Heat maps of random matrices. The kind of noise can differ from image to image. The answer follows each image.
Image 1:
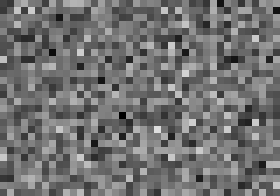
independent entries
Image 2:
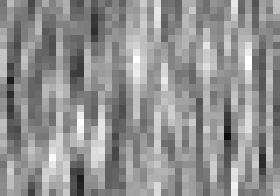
streaked along the columns
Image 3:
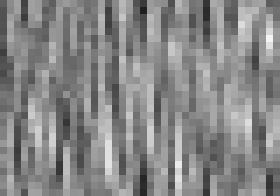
streaked along the columns
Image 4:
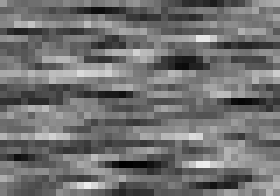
streaked along the rows
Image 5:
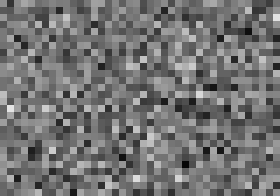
independent entries
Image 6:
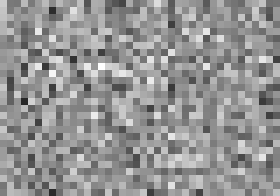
low rank plus noise
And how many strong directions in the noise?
five to eight
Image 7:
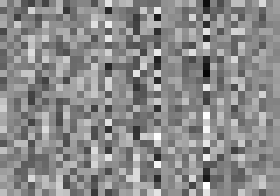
columns of uneven size
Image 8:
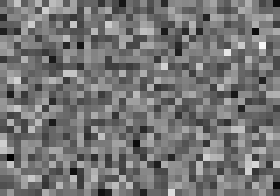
independent entries
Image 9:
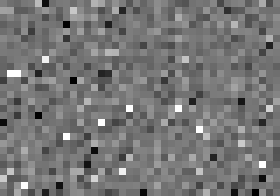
heavy tails
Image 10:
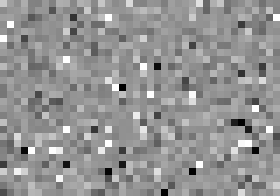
heavy tails
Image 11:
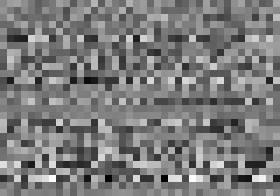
rows of uneven size
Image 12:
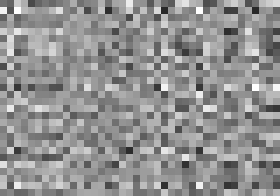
low rank plus noise
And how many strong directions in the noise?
two
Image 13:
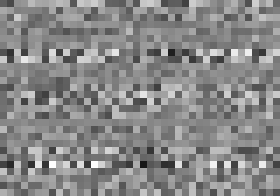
rows of uneven size
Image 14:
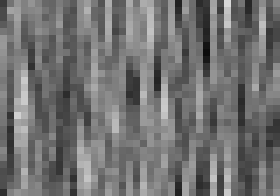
streaked along the columns
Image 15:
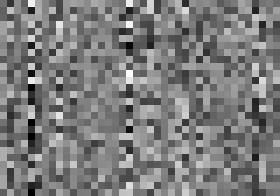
columns of uneven size
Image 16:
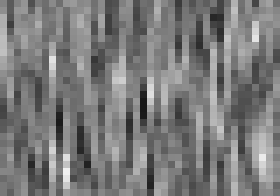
streaked along the columns
